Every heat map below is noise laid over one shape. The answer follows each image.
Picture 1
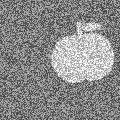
light apple
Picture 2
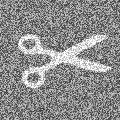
light pair of scissors
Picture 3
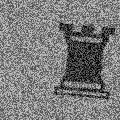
dark chess rook
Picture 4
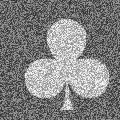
light club
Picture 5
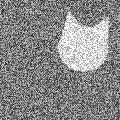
light cat's head
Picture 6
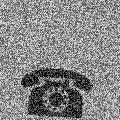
dark telephone
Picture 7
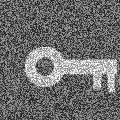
light key
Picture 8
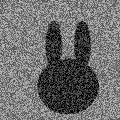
dark rabbit's head
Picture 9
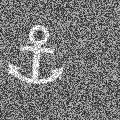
light anchor
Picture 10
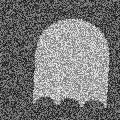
light ghost
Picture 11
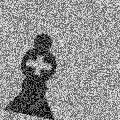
dark chess bishop
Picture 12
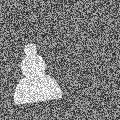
light chess pawn
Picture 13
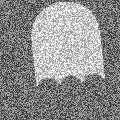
light ghost
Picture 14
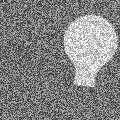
light light bulb
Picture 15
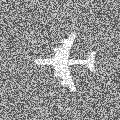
light airplane
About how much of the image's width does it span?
half
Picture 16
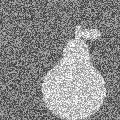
light pear
